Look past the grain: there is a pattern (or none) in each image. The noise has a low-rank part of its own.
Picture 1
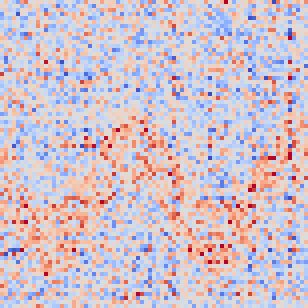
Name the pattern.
a wavy band
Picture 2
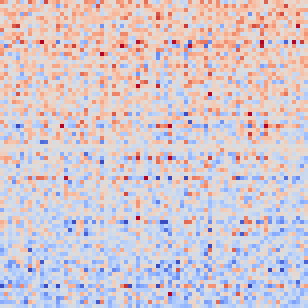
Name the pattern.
a smooth slope
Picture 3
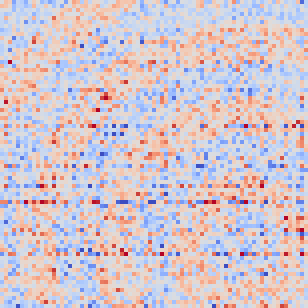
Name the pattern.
rings round one point
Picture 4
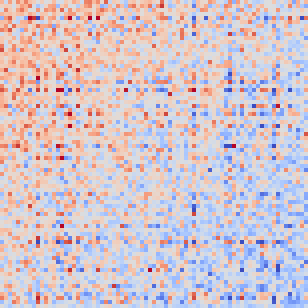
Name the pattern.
a smooth slope
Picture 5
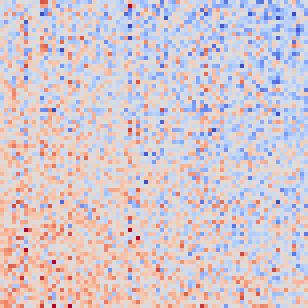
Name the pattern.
a smooth slope
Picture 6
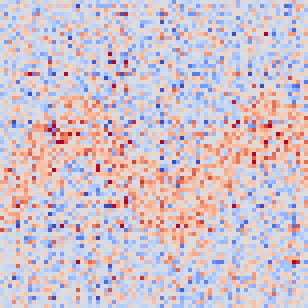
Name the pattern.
a wavy band
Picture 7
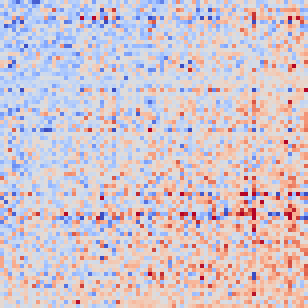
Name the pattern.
a smooth slope
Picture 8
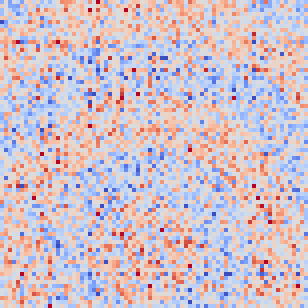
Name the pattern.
rings round one point
